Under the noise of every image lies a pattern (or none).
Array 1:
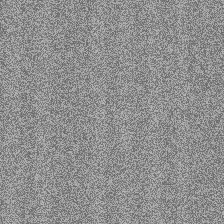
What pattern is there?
bands of columns
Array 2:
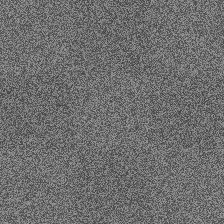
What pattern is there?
a checkerboard
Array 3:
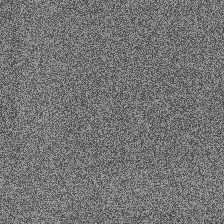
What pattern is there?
bands of rows crossing bands of columns
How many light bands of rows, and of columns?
1 and 1
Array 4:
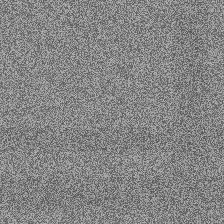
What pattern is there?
bands of rows crossing bands of columns
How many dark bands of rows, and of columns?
2 and 1
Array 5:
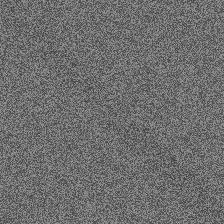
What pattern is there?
a diagonal band
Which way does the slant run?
top left to bottom right
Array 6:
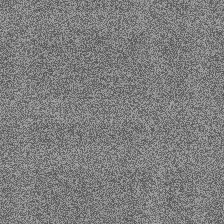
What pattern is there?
bands of rows crossing bands of columns
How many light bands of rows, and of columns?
3 and 3
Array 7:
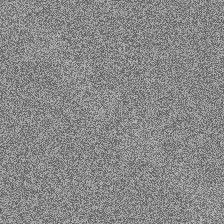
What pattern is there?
blocks along the diagonal
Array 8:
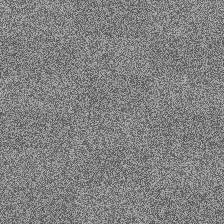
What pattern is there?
a checkerboard
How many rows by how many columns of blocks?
6 by 3
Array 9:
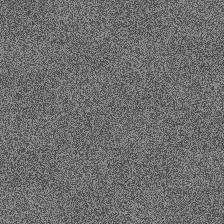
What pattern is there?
a checkerboard
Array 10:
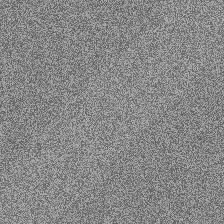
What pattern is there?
a diagonal band
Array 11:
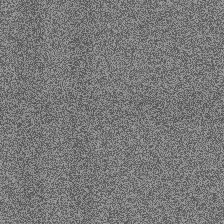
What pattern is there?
bands of rows crossing bands of columns
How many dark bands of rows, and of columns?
1 and 2
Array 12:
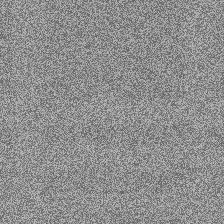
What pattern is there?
bands of rows crossing bands of columns
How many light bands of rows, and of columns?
3 and 2
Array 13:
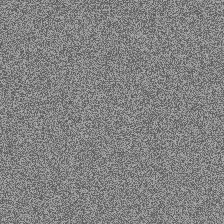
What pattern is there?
only noise
